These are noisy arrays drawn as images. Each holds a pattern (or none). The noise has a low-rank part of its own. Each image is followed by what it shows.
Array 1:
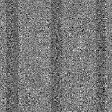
bands of columns
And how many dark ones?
3
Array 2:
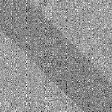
a diagonal band
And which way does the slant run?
top left to bottom right
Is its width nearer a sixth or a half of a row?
a half
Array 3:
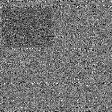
one block
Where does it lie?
top left
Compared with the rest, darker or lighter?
darker
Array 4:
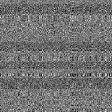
bands of rows
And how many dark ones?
4
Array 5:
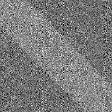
a diagonal band
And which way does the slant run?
top left to bottom right
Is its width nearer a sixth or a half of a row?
a half
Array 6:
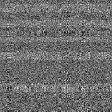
bands of rows
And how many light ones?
5
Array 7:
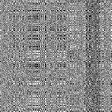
one band of columns
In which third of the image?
right
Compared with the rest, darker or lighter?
darker
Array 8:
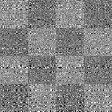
a checkerboard
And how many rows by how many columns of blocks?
4 by 4
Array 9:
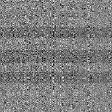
bands of rows
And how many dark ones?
3
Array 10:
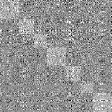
blocks along the diagonal
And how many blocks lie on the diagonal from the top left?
7
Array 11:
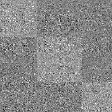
blocks along the diagonal
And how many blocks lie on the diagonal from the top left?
3
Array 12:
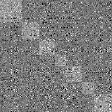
blocks along the diagonal
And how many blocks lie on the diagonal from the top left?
7
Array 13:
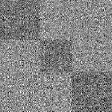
blocks along the diagonal
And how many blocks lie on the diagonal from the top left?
3
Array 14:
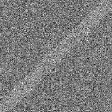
a diagonal band
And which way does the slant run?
bottom left to top right
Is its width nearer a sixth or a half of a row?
a sixth
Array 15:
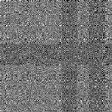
bands of rows crossing bands of columns
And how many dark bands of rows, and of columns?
1 and 2
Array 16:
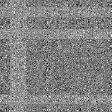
bands of rows crossing bands of columns
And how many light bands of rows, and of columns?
3 and 1
